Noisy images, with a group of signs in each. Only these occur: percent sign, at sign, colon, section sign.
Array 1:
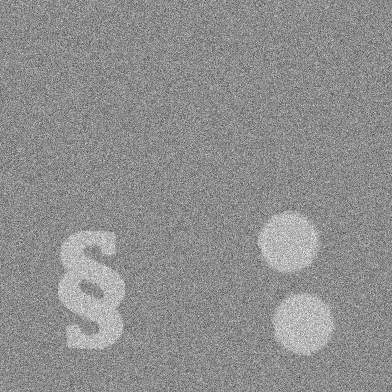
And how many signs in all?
2
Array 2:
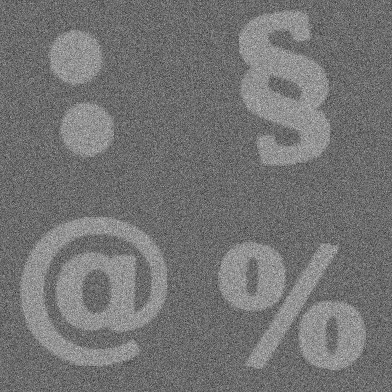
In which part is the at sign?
bottom left
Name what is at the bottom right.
percent sign
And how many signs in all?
4
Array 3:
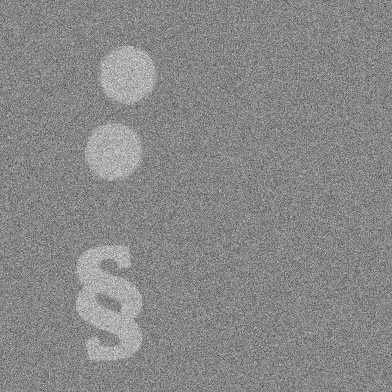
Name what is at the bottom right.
nothing
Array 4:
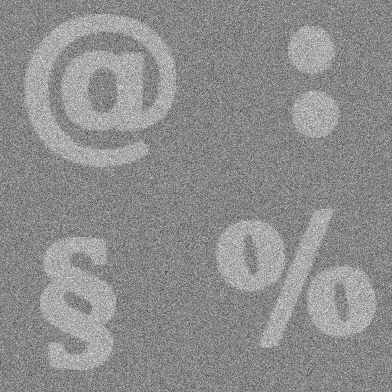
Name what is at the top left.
at sign
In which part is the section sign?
bottom left
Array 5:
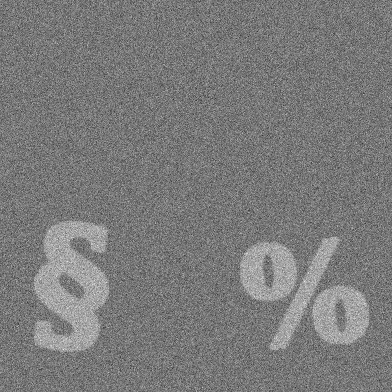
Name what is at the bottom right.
percent sign
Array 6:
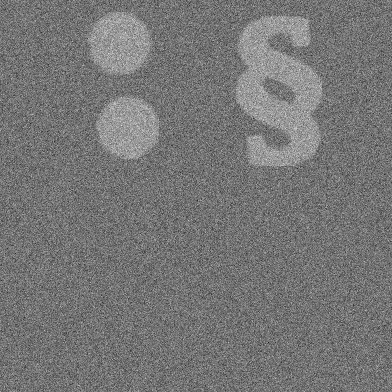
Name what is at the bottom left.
nothing
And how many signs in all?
2
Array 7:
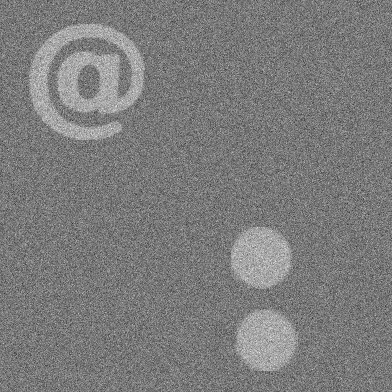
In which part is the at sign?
top left
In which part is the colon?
bottom right
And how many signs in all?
2
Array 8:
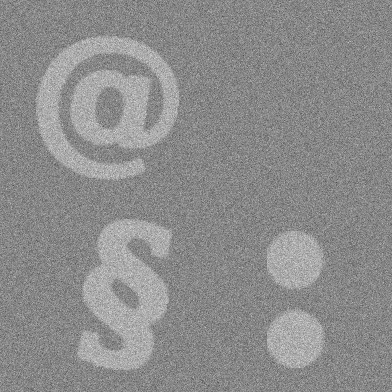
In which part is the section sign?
bottom left
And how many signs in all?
3
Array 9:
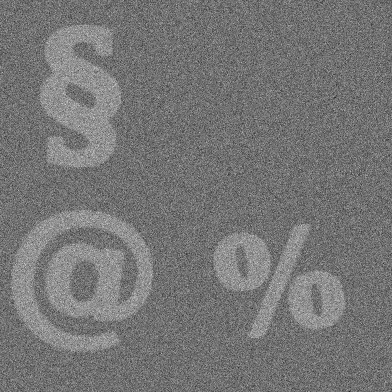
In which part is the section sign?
top left
